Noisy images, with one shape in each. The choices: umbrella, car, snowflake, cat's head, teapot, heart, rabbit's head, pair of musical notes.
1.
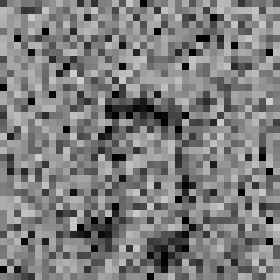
pair of musical notes
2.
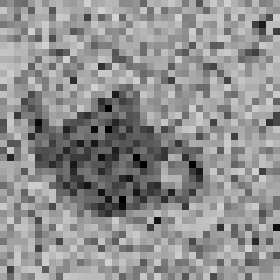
teapot
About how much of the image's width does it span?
two thirds
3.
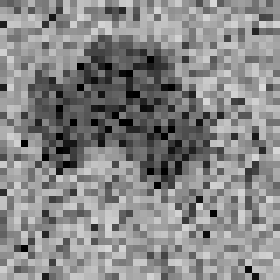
car
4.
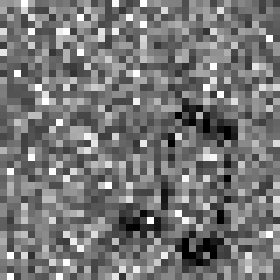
pair of musical notes
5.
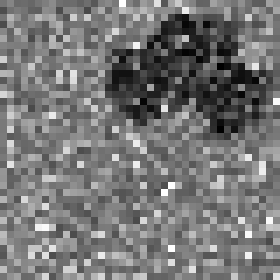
car
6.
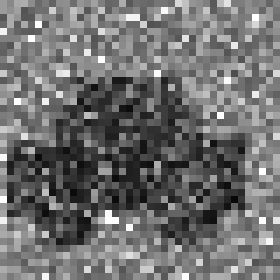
car
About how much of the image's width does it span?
nearly all
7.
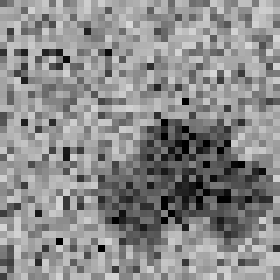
car
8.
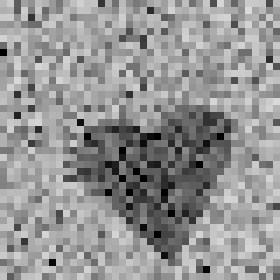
heart
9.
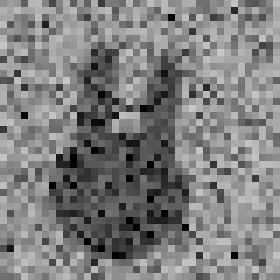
rabbit's head
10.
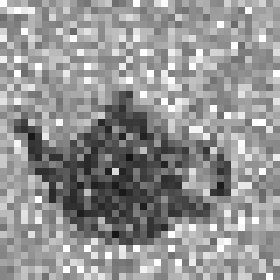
teapot
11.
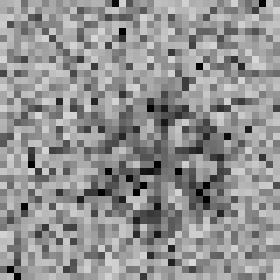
snowflake
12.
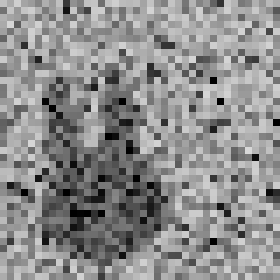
rabbit's head
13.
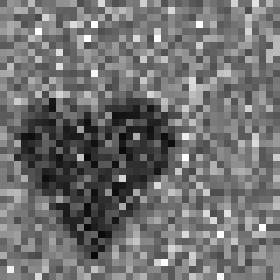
heart
